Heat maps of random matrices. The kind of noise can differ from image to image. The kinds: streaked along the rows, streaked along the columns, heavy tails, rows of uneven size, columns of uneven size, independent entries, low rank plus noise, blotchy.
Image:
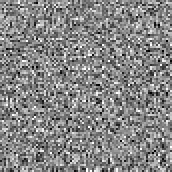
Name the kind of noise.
low rank plus noise
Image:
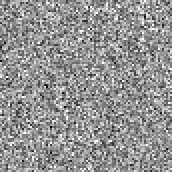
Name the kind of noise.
independent entries
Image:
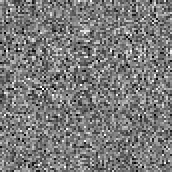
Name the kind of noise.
low rank plus noise
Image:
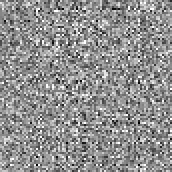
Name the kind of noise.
low rank plus noise
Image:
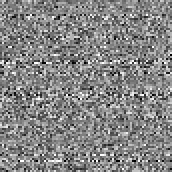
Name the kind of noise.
rows of uneven size
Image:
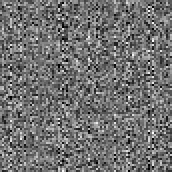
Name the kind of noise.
columns of uneven size
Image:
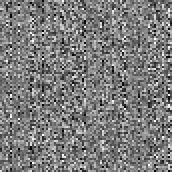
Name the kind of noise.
columns of uneven size
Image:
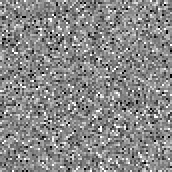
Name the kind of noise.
heavy tails
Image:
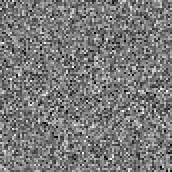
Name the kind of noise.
independent entries
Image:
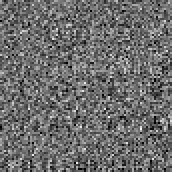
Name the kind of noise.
low rank plus noise
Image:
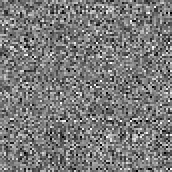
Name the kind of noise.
low rank plus noise
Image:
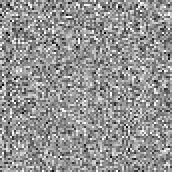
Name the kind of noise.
low rank plus noise
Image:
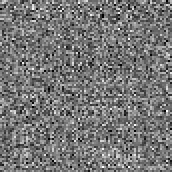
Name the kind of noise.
low rank plus noise
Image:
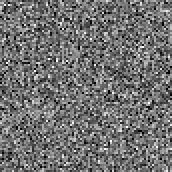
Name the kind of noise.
independent entries
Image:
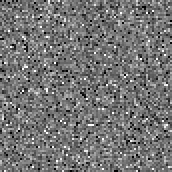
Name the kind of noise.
heavy tails
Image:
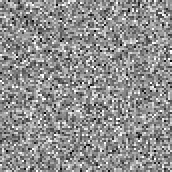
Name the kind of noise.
independent entries
